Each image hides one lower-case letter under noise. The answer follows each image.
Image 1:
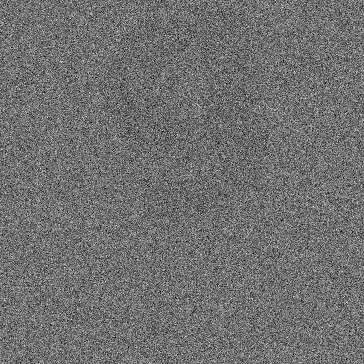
g
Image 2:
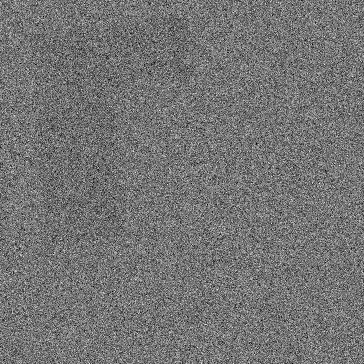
r
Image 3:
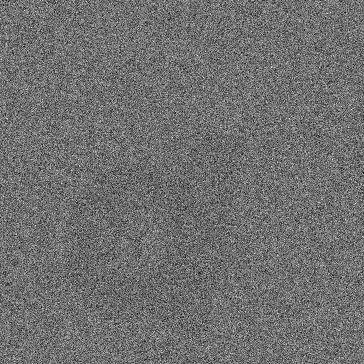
d
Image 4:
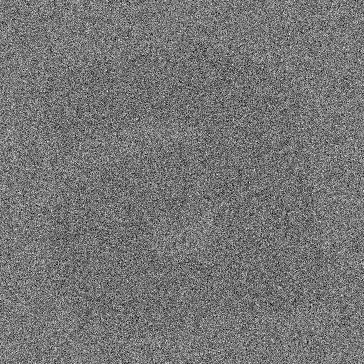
a
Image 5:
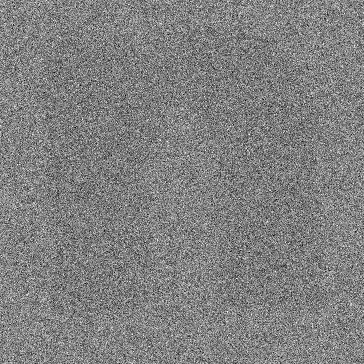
n
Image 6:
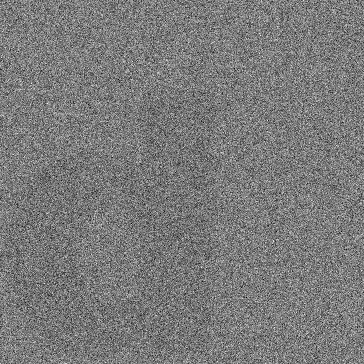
d
